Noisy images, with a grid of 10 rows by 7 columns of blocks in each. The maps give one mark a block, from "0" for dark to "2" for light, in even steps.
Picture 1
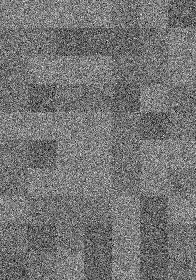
2 2 2 2 1 2 0
1 1 0 0 0 1 2
1 2 2 2 1 1 2
1 0 1 1 0 2 1
2 2 2 2 1 0 1
1 0 2 2 1 2 2
1 2 2 2 1 2 1
2 1 1 1 2 0 2
1 0 1 0 2 0 1
0 1 2 0 2 0 1
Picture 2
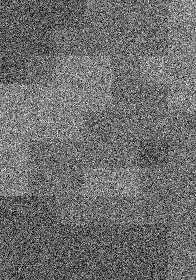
0 0 0 1 1 1 2
0 0 1 1 1 1 2
0 1 2 2 1 2 2
2 2 2 2 1 1 2
2 2 2 1 1 1 1
2 1 1 1 1 0 1
2 1 1 2 2 1 1
0 0 1 1 1 1 1
0 0 0 0 0 0 1
0 0 0 0 0 0 1
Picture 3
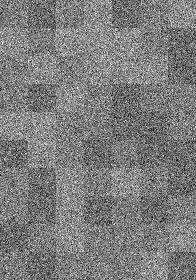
1 0 1 2 0 1 2
2 1 2 2 2 1 0
1 2 1 2 2 2 0
1 0 2 1 0 1 1
2 2 1 1 0 0 1
0 2 1 0 1 0 0
1 0 2 1 2 1 0
1 0 2 0 1 0 1
0 1 2 1 1 1 2
1 0 1 1 1 2 0
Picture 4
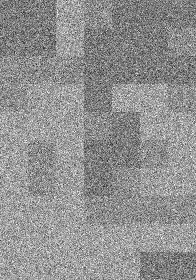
0 0 2 1 0 0 0
0 0 2 0 0 0 1
1 1 1 0 0 0 0
1 2 2 0 2 2 1
2 2 2 1 0 2 2
2 1 2 0 0 1 2
2 1 2 0 1 2 2
2 2 2 1 1 1 1
2 2 2 2 2 2 2
2 2 2 2 2 0 0
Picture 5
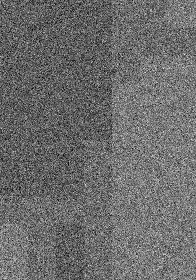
0 0 0 0 1 1 2
0 0 0 0 1 1 1
0 0 0 0 1 2 2
0 0 0 0 2 2 2
0 0 0 0 2 2 2
0 0 0 1 2 2 2
0 0 0 1 2 2 2
1 1 1 1 2 2 2
2 1 0 1 2 2 2
2 1 0 1 2 2 2
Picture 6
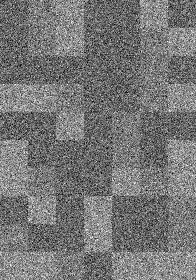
0 1 2 0 0 2 0
0 1 2 0 0 1 2
0 0 0 0 0 1 0
2 2 1 0 0 1 2
0 0 2 0 1 0 0
2 0 0 0 1 0 2
2 1 0 0 2 1 2
0 2 0 2 0 0 1
1 0 0 2 0 0 1
2 2 1 0 2 2 2
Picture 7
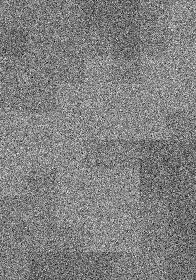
1 1 1 0 0 1 2
0 1 1 1 0 1 2
1 1 1 2 1 2 2
1 1 2 2 2 2 2
2 2 2 2 2 2 1
2 2 2 1 1 0 0
2 1 2 2 2 0 0
1 1 2 2 2 1 0
1 1 1 2 2 1 0
1 0 0 0 1 1 0
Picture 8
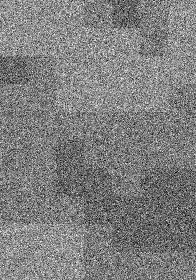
2 2 2 1 0 1 2
2 2 2 2 2 1 2
0 1 2 2 2 2 2
1 1 2 2 2 2 1
1 1 1 1 1 1 1
1 1 0 1 1 1 1
1 1 0 0 1 0 0
1 1 1 0 0 0 0
2 2 2 1 0 0 0
2 2 2 1 1 1 1
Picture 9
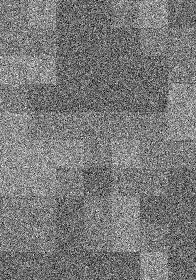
1 2 0 0 1 2 0
1 1 0 0 0 1 1
2 2 0 0 0 0 1
1 0 0 0 0 0 2
2 1 1 1 1 1 2
2 2 2 1 2 1 1
2 2 1 0 1 1 0
1 1 0 1 2 0 0
1 1 0 1 2 1 0
0 0 0 0 0 2 0
